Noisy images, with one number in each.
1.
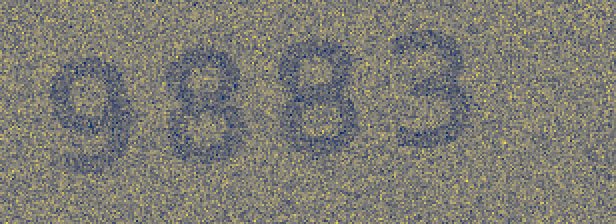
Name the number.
9883
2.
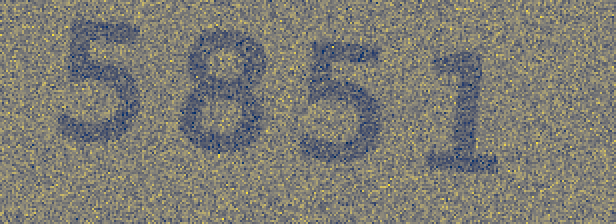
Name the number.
5851
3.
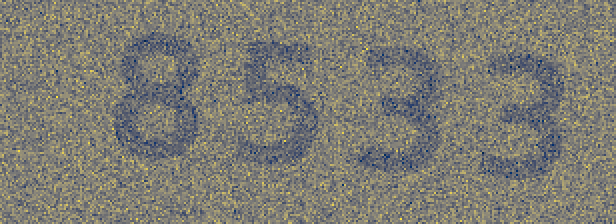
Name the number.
8533
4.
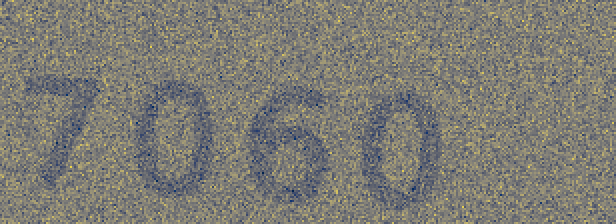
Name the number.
7060
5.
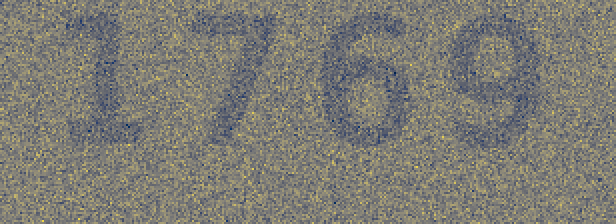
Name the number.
1769
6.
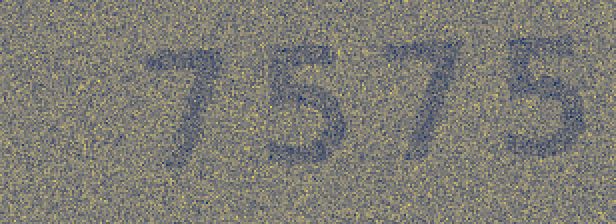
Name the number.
7575
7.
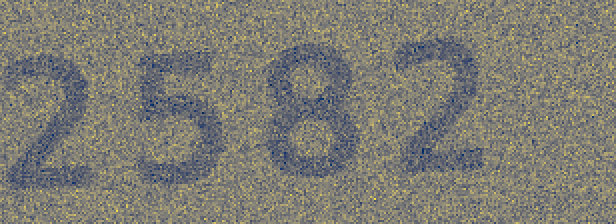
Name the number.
2582
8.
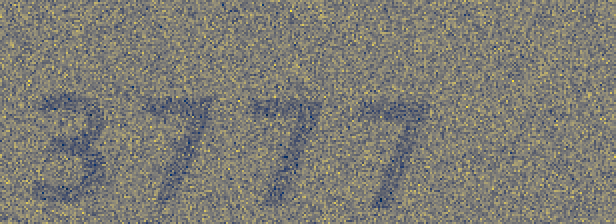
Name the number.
3777
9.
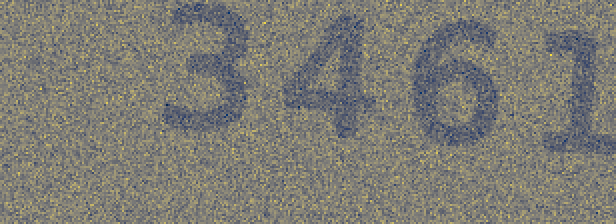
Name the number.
3461
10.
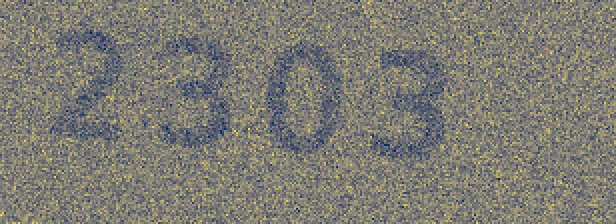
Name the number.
2303
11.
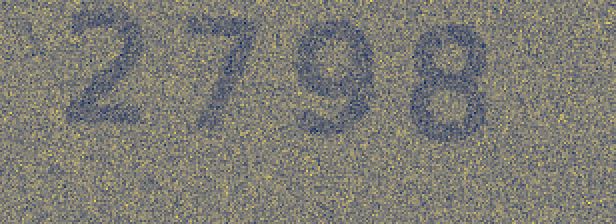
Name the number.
2798
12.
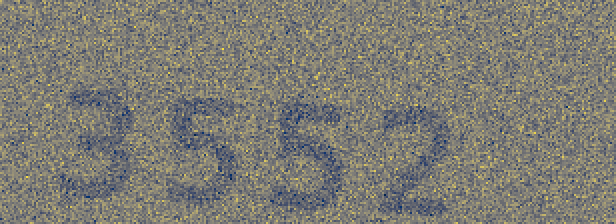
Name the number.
3552
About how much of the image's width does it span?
two thirds
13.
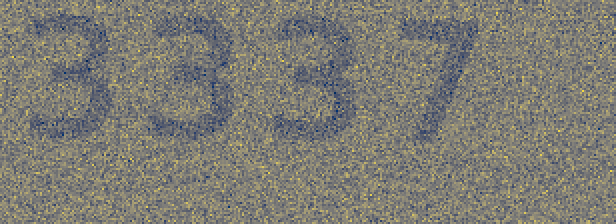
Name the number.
3337
